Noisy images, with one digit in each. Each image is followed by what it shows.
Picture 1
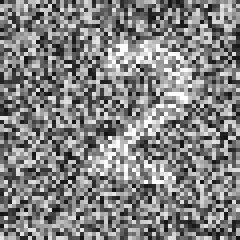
2
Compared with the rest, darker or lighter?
lighter
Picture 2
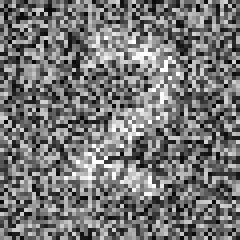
2
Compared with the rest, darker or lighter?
lighter
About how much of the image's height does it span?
two thirds
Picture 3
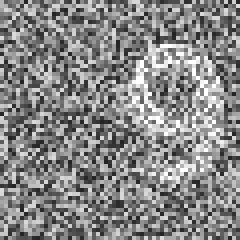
9
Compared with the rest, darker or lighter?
lighter
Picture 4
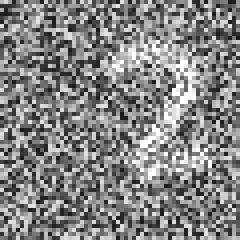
2
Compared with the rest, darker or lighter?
lighter
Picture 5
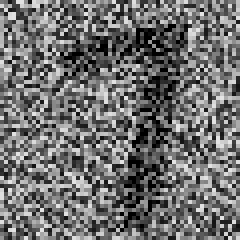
7
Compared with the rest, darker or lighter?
darker
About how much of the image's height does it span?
nearly all
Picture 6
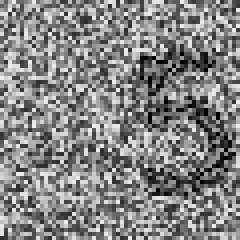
5
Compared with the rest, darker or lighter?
darker
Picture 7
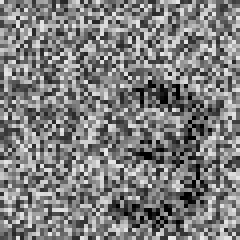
3
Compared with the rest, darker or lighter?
darker
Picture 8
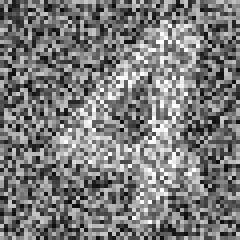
4
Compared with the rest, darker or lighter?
lighter
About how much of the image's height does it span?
nearly all
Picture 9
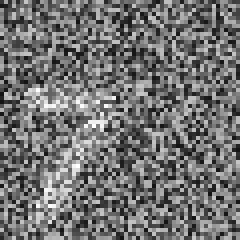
7
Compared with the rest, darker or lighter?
lighter
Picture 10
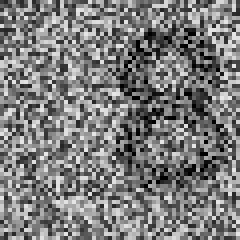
8
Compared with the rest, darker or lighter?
darker
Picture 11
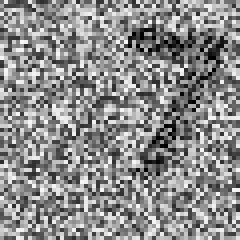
7
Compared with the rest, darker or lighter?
darker
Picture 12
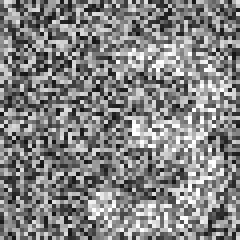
3
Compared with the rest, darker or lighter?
lighter
